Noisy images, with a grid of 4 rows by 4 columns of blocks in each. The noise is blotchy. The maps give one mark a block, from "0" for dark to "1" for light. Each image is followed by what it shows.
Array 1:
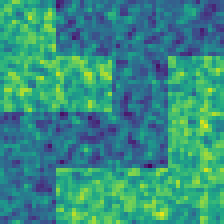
1 0 0 0
1 1 0 1
0 0 0 1
0 1 1 1
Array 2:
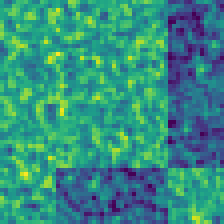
1 1 1 0
1 1 1 0
1 1 1 0
1 0 0 1
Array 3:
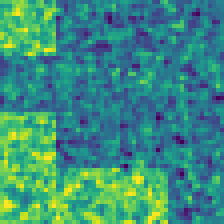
1 0 0 0
0 0 0 0
1 0 0 0
1 1 1 0
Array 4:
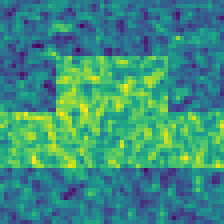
0 0 0 0
0 1 1 0
1 1 1 1
0 0 0 0
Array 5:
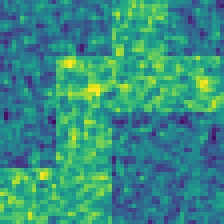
0 0 1 0
0 1 1 1
0 1 0 0
1 1 0 0
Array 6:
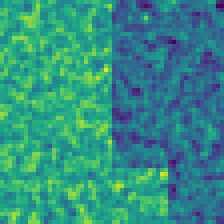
1 1 0 0
1 1 0 0
1 1 0 0
1 1 1 0
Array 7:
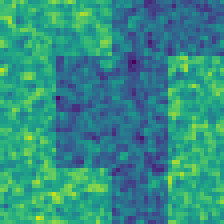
1 1 0 0
1 0 0 1
1 0 0 1
1 1 0 1
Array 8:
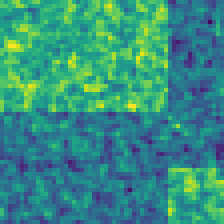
1 1 1 0
1 1 1 0
0 0 0 0
0 0 0 1
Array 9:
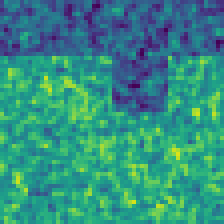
0 0 0 0
1 1 0 1
1 1 1 1
1 1 1 1
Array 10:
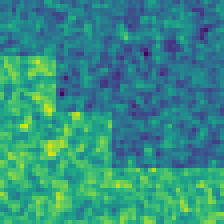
0 0 0 0
1 0 0 0
1 1 0 0
1 1 1 1
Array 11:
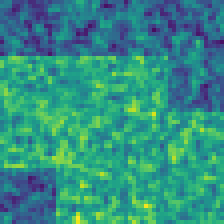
0 0 0 0
1 1 1 0
1 1 1 1
0 1 1 1
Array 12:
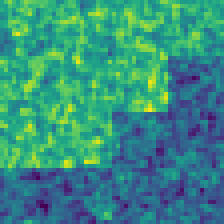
1 1 1 1
1 1 1 0
1 1 0 0
0 0 0 0
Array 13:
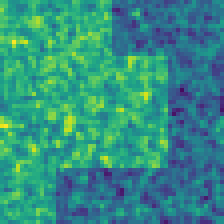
1 1 0 0
1 1 1 0
1 1 1 0
1 0 0 0
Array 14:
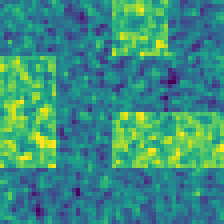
0 0 1 0
1 0 0 0
1 0 1 1
0 0 0 0
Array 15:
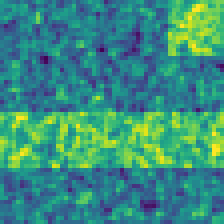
0 0 0 1
0 0 0 0
1 1 1 1
0 0 0 0
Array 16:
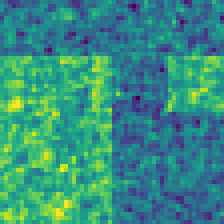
0 0 0 0
1 1 0 1
1 1 0 0
1 1 0 0
